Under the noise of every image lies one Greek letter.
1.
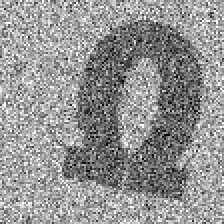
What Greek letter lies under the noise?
omega
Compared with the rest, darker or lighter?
darker
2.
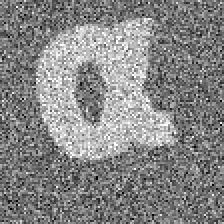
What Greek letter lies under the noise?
alpha
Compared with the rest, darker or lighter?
lighter
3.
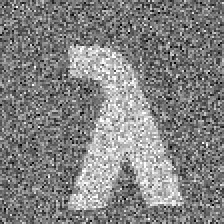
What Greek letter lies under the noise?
lambda
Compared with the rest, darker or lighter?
lighter
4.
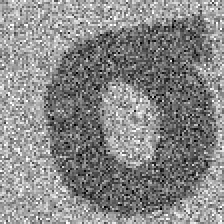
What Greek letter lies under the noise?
sigma
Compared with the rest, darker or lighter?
darker
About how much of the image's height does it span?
nearly all
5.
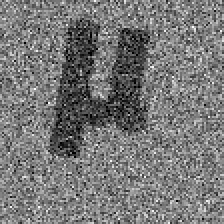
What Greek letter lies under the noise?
mu
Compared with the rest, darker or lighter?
darker
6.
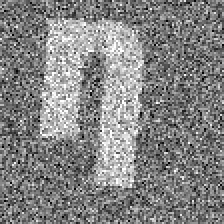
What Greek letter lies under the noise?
eta
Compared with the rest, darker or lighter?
lighter
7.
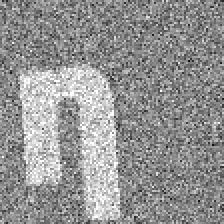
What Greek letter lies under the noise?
eta
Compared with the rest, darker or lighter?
lighter
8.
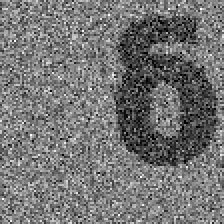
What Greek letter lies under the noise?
delta
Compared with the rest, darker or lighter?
darker
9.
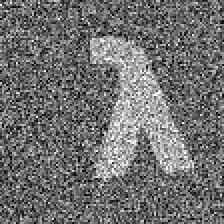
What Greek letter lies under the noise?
lambda
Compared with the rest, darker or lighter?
lighter
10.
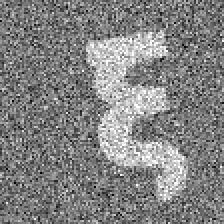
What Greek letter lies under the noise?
xi
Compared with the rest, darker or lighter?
lighter
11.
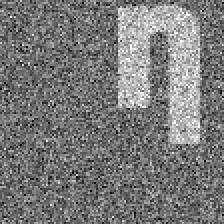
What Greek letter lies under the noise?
eta
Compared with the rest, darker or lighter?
lighter
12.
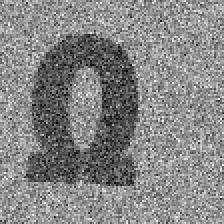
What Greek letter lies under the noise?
omega
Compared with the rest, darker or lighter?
darker
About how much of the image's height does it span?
two thirds
